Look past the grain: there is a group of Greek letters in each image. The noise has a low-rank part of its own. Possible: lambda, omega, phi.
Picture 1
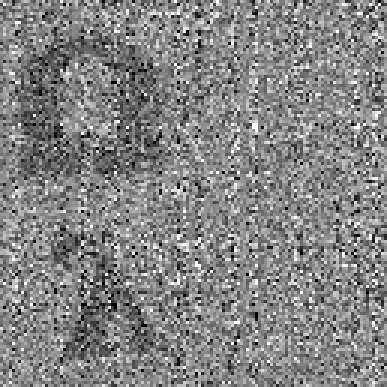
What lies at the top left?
omega
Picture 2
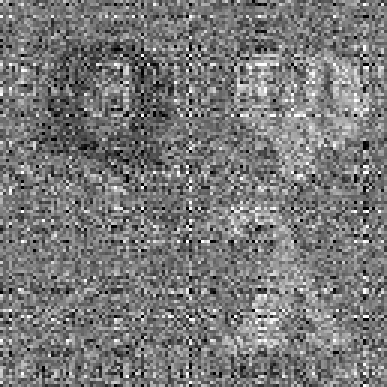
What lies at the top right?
phi
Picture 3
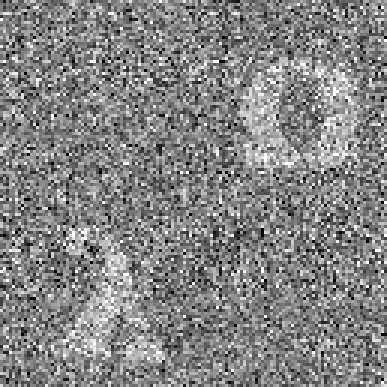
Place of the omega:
top right
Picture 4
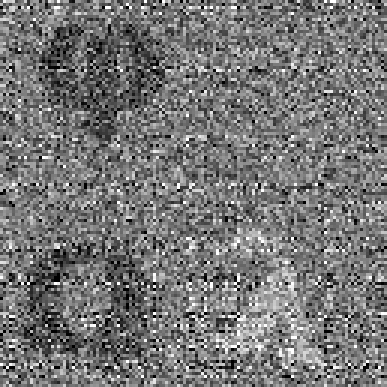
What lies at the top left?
phi
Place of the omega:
bottom left
